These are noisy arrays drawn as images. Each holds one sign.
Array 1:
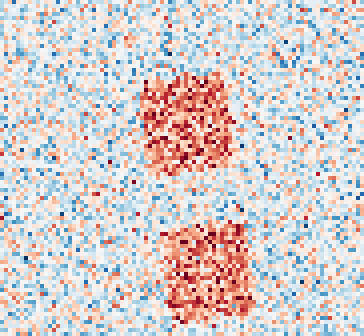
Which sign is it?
colon
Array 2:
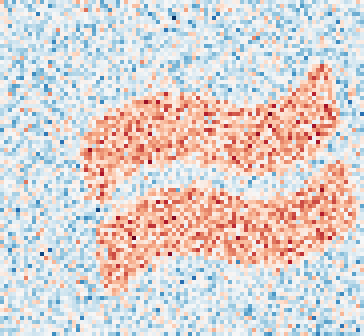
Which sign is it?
approximately sign
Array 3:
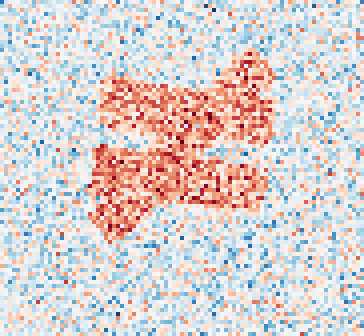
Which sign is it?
not-equal sign
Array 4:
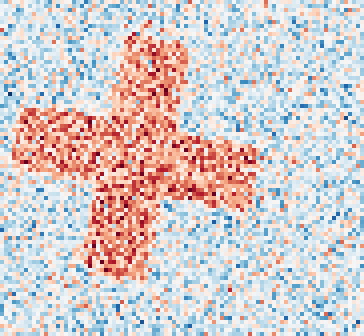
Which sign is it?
plus sign
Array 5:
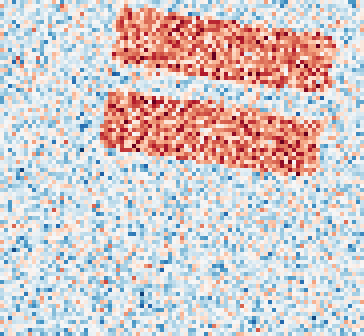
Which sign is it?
equals sign
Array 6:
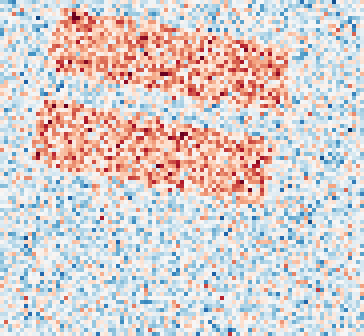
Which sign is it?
equals sign
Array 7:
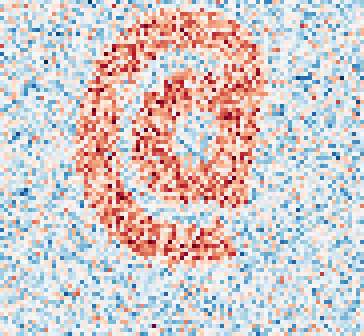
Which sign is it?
at sign
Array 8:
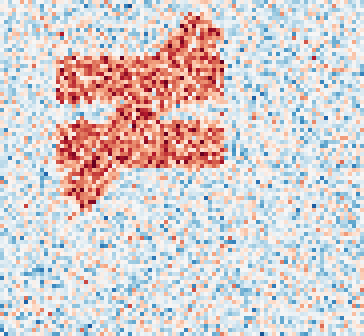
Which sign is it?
not-equal sign
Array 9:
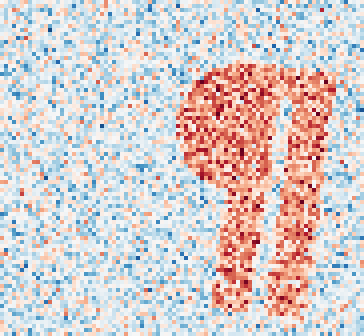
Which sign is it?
pilcrow
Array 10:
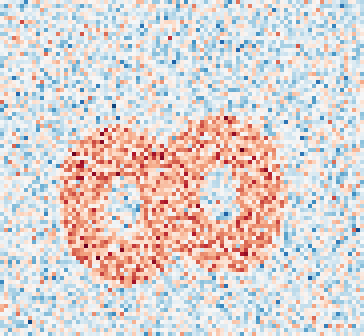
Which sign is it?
infinity sign
